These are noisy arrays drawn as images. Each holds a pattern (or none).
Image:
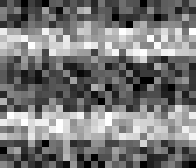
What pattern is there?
horizontal stripes
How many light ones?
2
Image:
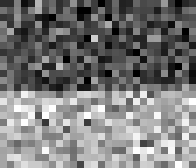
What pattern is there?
a sharp edge
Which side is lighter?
bottom
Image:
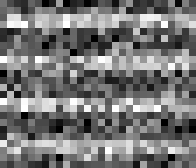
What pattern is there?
horizontal stripes
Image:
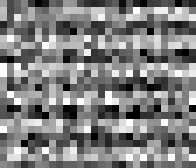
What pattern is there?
horizontal stripes
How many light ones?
6
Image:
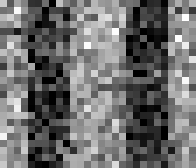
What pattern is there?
vertical stripes
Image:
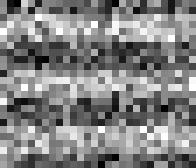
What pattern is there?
horizontal stripes
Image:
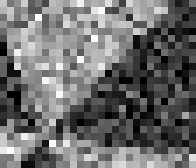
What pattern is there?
spokes from one point
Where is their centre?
bottom left
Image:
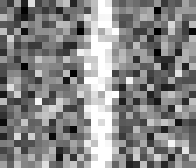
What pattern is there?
one vertical stripe
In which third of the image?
middle
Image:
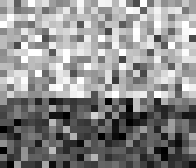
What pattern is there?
a sharp edge
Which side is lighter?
top
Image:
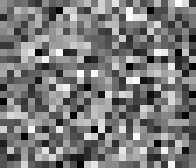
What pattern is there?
only noise
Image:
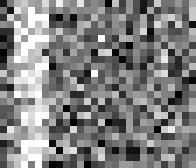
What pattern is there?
one vertical stripe
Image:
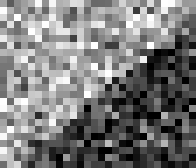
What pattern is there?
a sharp edge
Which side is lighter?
top left
